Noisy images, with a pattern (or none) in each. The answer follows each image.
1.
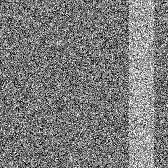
one band of columns
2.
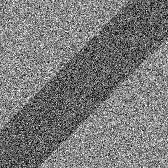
a diagonal band
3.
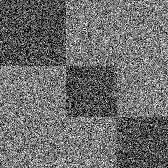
blocks along the diagonal
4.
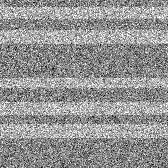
bands of rows
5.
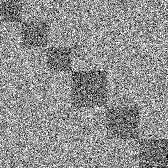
blocks along the diagonal
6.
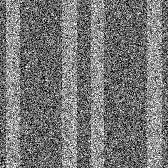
bands of columns
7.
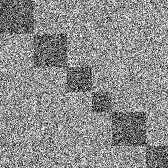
blocks along the diagonal
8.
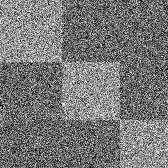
blocks along the diagonal
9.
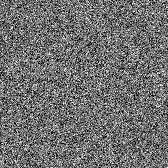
only noise
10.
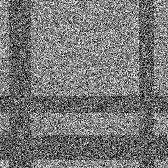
bands of rows crossing bands of columns
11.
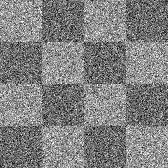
a checkerboard
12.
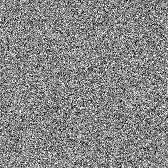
only noise
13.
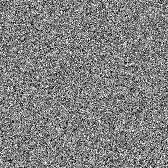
only noise
